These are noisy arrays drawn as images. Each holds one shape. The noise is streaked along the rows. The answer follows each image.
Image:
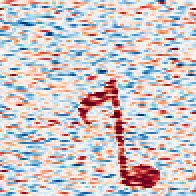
red musical note
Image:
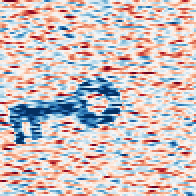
blue key
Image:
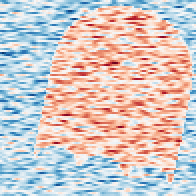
red ghost
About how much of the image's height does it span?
nearly all
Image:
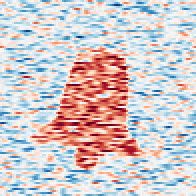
red bell
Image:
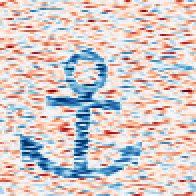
blue anchor
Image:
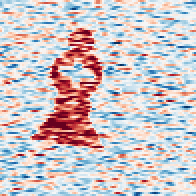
red chess bishop
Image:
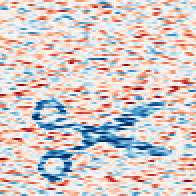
blue pair of scissors
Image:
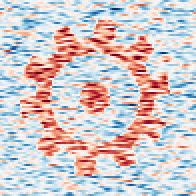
red gear
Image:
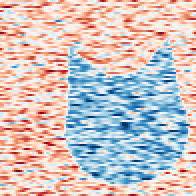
blue cat's head
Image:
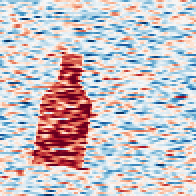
red bottle
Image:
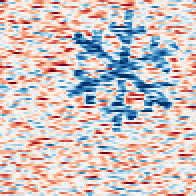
blue snowflake
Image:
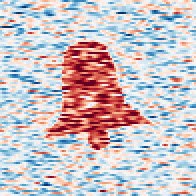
red bell
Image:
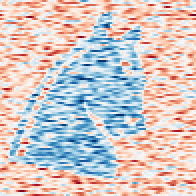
blue chess knight
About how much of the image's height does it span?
nearly all
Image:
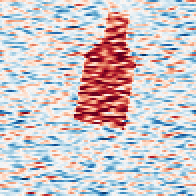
red bottle
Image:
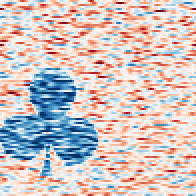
blue club
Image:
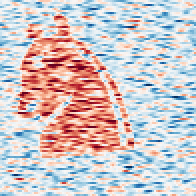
red chess knight
